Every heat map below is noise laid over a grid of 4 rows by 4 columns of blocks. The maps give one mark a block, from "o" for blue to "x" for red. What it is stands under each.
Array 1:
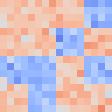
x x x o
x x o x
o o x o
x o x x
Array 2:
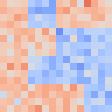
x o x x
x x o o
x o o o
x x x o
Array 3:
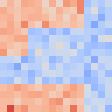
x x x o
x o o o
o o o o
x x x o
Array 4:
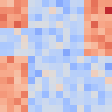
x o o x
o o o x
x o o o
x o o o
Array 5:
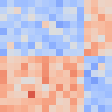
o o o x
o o o x
x x x o
x x x o
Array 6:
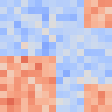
o o o x
o o o o
x x o o
x x o x
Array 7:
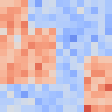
x o o o
x x o o
x x o x
o o o x
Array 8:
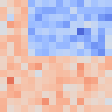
x o o o
x o o o
x x x x
x x x x
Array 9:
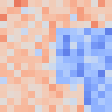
x x x x
x x o o
x x o o
x x x o
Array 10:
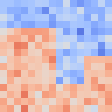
o o o o
x x o o
x x o x
x x x x
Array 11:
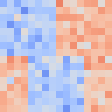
o o x x
o o x x
x o o x
x o o x
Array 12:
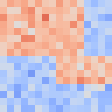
x x x o
x x x o
o o x x
o o o o
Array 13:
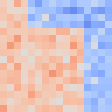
x o o o
x x x o
x x x o
x x x o
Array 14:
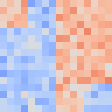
x o x x
o o x x
o o x x
o o x o
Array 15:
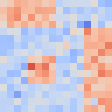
x x o o
o o o x
o x o x
o o o x
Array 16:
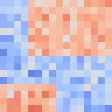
o x x x
o x x x
o o o o
x x o o
